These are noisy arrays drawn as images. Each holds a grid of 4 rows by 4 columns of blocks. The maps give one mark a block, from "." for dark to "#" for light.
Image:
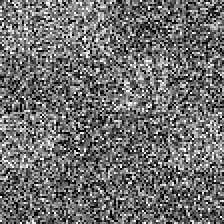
# # . .
. . # .
# . . #
. . . .
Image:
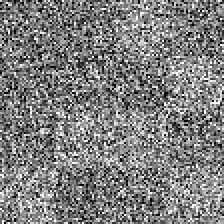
. . # .
. . . #
. # # .
# . . #
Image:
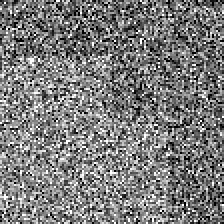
. . . .
# # . .
# # # .
# # # .
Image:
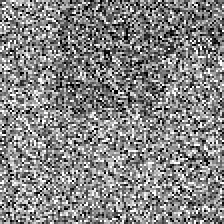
# . . .
# . . #
# # # #
# # # #
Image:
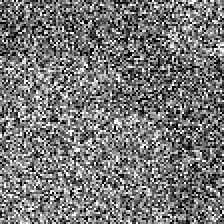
. . . #
# # . .
# # # .
# # # .
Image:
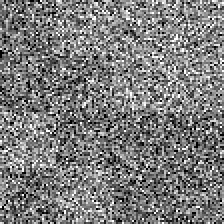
. # # #
. . # #
# . . .
. # . .
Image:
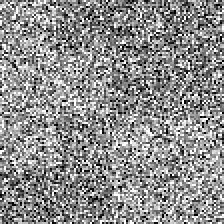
# . . .
# # . .
# . # #
. . # #
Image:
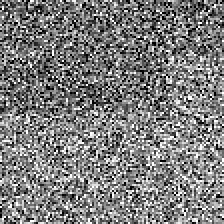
. . . .
. . . #
# # # #
# # # #
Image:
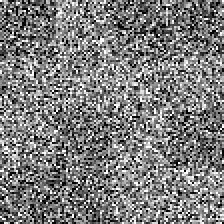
. # . .
# # # #
# . # .
. . # #
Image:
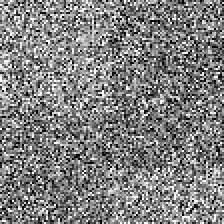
# # . .
# # . .
. . . .
. . # #
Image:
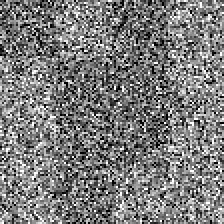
. # . #
# . . #
# . . #
# . # #
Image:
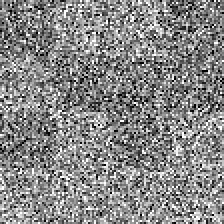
. # # .
# . . .
. # . #
# # # #
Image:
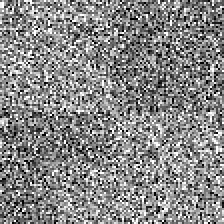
# # . .
# # . .
. . # #
. # # #
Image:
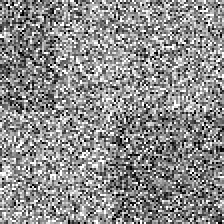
. # # #
. # # #
# # . .
# # . .
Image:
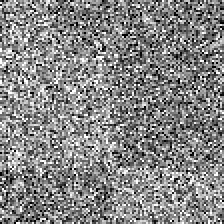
# . . .
# # . .
# # . .
. . # #
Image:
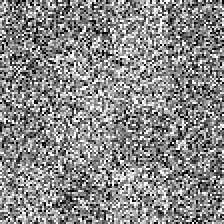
. . # .
. # # .
. # . .
# . # .
